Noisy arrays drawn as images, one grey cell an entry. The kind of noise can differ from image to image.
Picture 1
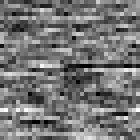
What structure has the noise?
streaked along the rows
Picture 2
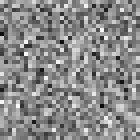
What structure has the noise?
independent entries
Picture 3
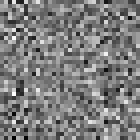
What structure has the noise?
low rank plus noise
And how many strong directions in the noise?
one
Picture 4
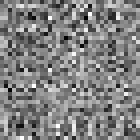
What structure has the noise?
low rank plus noise
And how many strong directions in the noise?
one
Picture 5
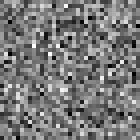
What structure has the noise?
independent entries
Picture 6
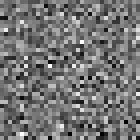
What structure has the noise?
low rank plus noise
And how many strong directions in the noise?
five to eight
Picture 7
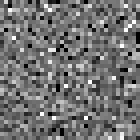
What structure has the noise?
heavy tails
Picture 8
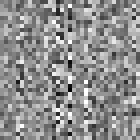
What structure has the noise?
columns of uneven size
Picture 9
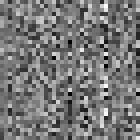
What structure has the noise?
columns of uneven size
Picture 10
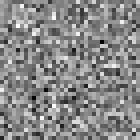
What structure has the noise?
low rank plus noise
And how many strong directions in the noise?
five to eight
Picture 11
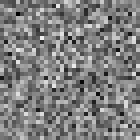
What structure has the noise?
independent entries
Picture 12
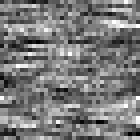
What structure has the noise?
streaked along the rows
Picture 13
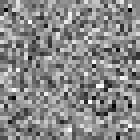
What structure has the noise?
independent entries
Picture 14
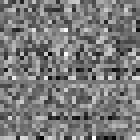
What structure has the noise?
rows of uneven size
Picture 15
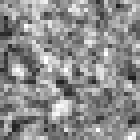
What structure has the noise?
blotchy
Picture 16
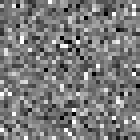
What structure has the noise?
heavy tails
